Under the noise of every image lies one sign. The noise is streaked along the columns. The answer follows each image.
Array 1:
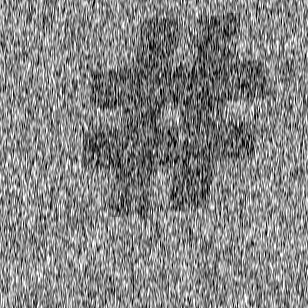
hash sign
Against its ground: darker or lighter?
darker
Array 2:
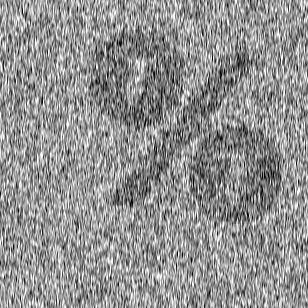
percent sign
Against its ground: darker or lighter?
darker
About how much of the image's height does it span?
two thirds
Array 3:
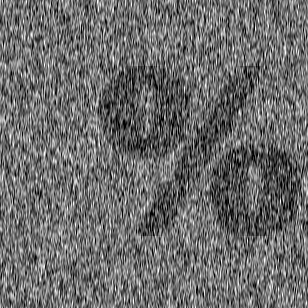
percent sign
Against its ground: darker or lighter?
darker
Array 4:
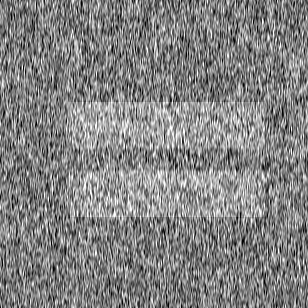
equals sign
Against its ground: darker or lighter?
lighter
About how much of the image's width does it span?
two thirds
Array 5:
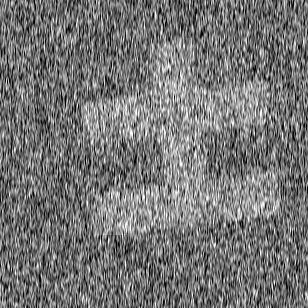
plus-minus sign
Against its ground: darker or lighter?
lighter
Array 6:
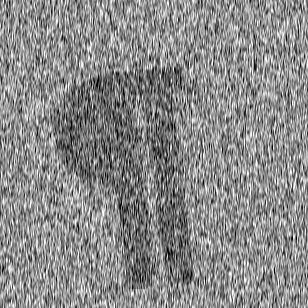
pilcrow
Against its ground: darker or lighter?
darker
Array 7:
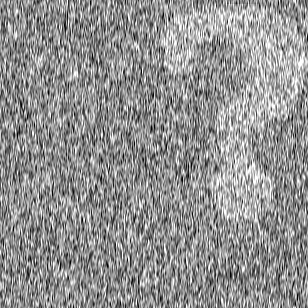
question mark
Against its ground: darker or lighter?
lighter
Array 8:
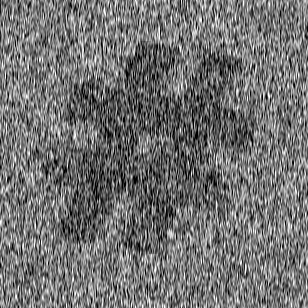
hash sign
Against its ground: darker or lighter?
darker
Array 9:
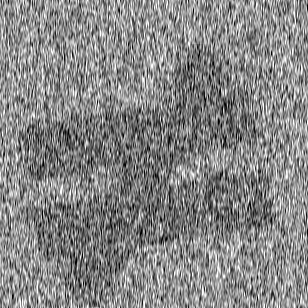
not-equal sign
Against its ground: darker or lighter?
darker
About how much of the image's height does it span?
nearly all
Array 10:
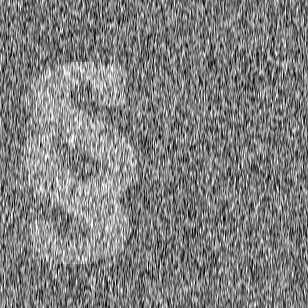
section sign
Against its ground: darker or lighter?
lighter
